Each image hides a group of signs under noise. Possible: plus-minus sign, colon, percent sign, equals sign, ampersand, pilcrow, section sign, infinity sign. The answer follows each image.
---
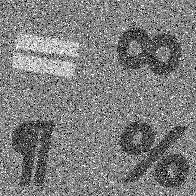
top left: light equals sign; top right: dark infinity sign; bottom left: dark pilcrow; bottom right: dark percent sign
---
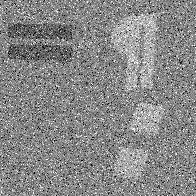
top left: dark equals sign; top right: light pilcrow; bottom right: light colon
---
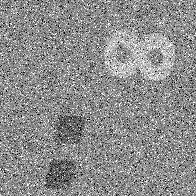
top right: light infinity sign; bottom left: dark colon
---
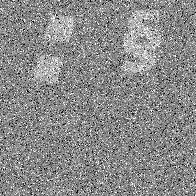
top left: light colon; top right: light section sign
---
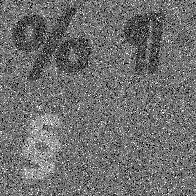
top left: dark percent sign; top right: dark pilcrow; bottom left: light section sign
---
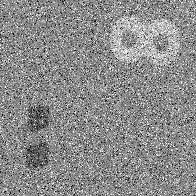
top right: light infinity sign; bottom left: dark colon
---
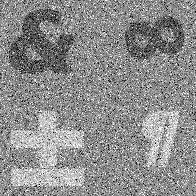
top left: dark ampersand; top right: dark infinity sign; bottom left: light plus-minus sign; bottom right: light pilcrow
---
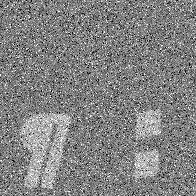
bottom left: light pilcrow; bottom right: light colon
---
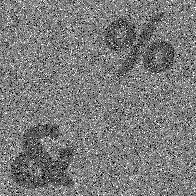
top right: dark percent sign; bottom left: dark ampersand
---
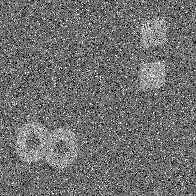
top right: light colon; bottom left: light infinity sign
